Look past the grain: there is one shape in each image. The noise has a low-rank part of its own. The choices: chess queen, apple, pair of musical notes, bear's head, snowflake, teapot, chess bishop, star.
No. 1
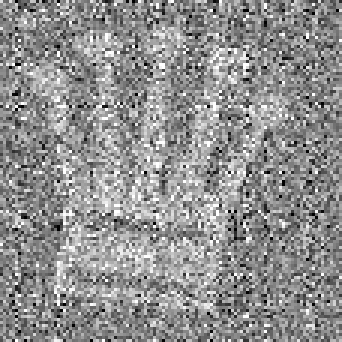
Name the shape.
chess queen
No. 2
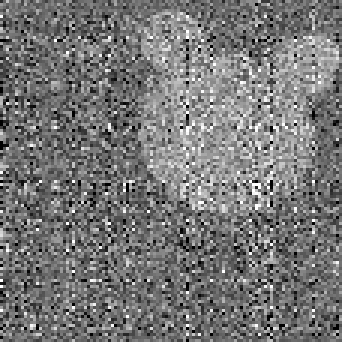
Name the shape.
bear's head
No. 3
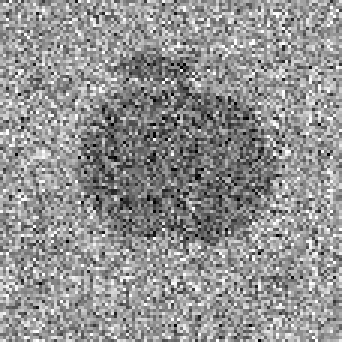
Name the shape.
apple
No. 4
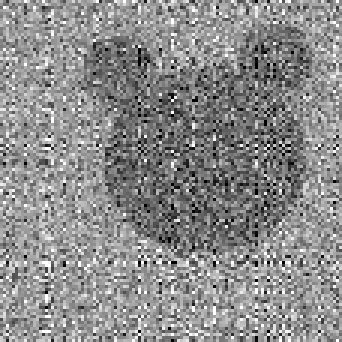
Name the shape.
bear's head
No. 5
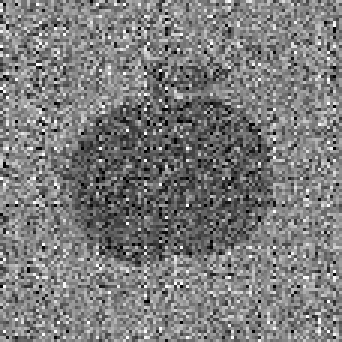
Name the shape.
apple
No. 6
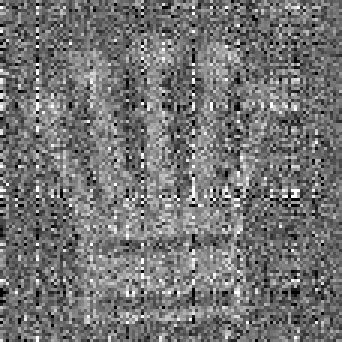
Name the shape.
chess queen
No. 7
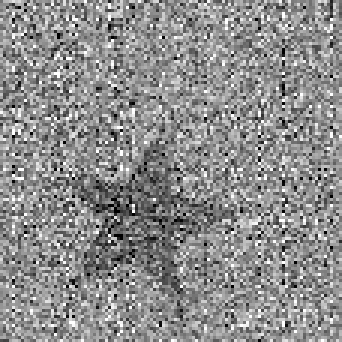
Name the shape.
star
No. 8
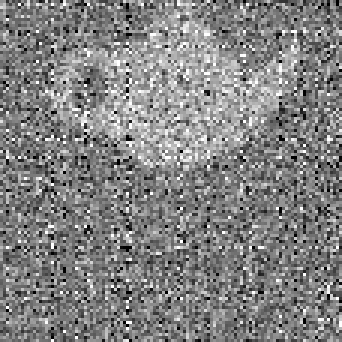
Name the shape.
teapot
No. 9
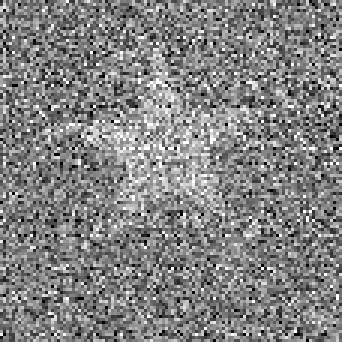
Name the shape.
star
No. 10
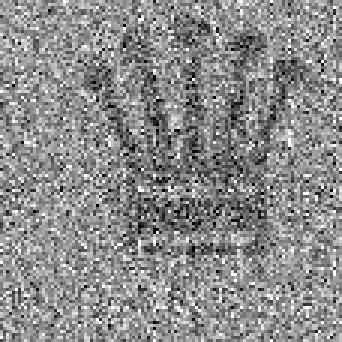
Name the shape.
chess queen
